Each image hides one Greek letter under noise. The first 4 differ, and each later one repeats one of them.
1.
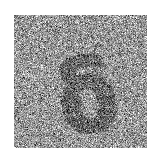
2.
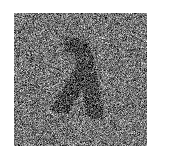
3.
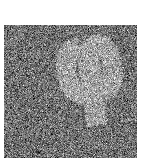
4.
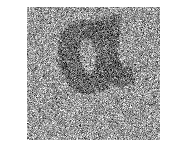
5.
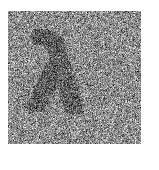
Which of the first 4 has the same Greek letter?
2
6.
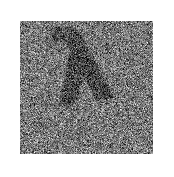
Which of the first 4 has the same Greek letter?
2
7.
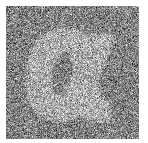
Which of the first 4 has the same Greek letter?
4
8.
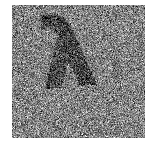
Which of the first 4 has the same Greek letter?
2
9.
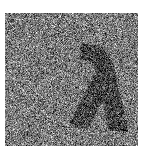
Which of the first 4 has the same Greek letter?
2
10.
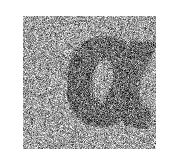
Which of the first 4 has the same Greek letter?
4
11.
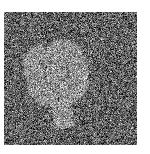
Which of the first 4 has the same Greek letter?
3
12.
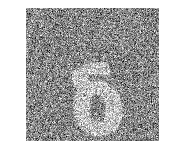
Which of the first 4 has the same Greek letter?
1
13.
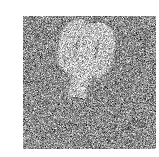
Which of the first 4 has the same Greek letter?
3
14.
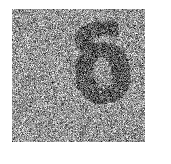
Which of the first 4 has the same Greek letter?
1
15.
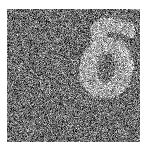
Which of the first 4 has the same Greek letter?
1
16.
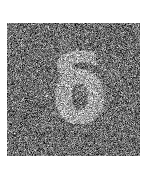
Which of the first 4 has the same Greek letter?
1
